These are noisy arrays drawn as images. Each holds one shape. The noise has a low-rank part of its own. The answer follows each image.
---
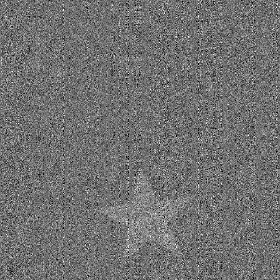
star
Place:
bottom middle
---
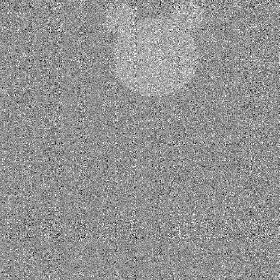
bear's head
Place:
top middle
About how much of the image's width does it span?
a third
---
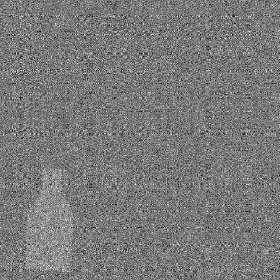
bottle
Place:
bottom left
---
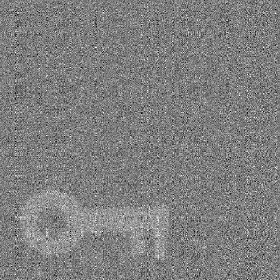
key
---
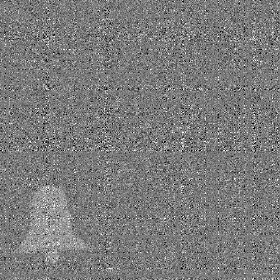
bell
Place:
bottom left
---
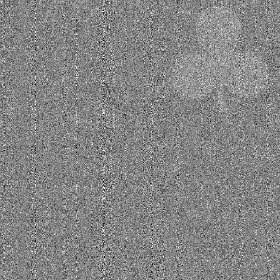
club
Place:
top right
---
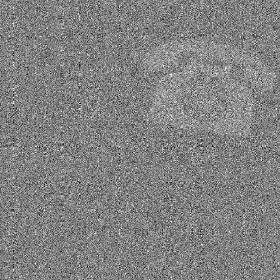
telephone
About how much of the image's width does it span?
half
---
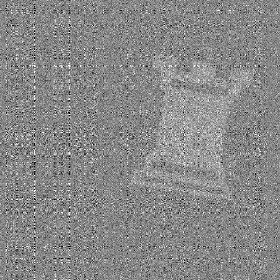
chess rook
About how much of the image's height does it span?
half
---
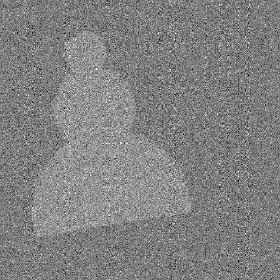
chess pawn
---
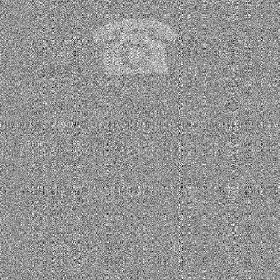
telephone
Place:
top middle
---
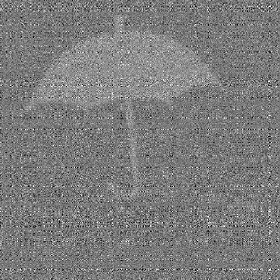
umbrella
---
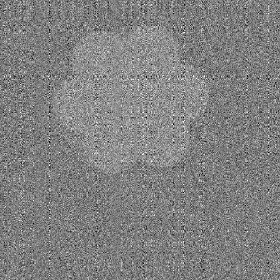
flower
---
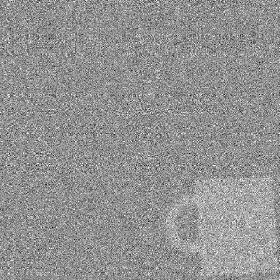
cup
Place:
bottom right
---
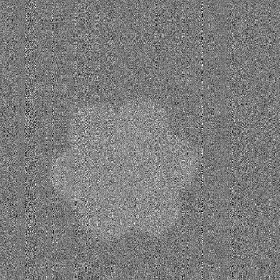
flower
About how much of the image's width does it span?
half
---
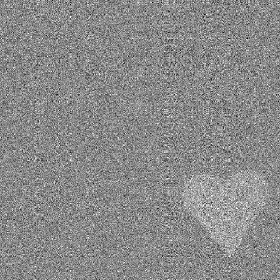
heart
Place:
bottom right
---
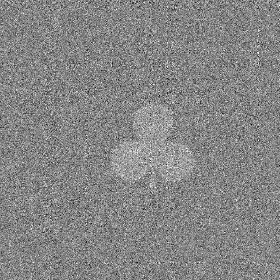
club
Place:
centre
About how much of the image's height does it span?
a third
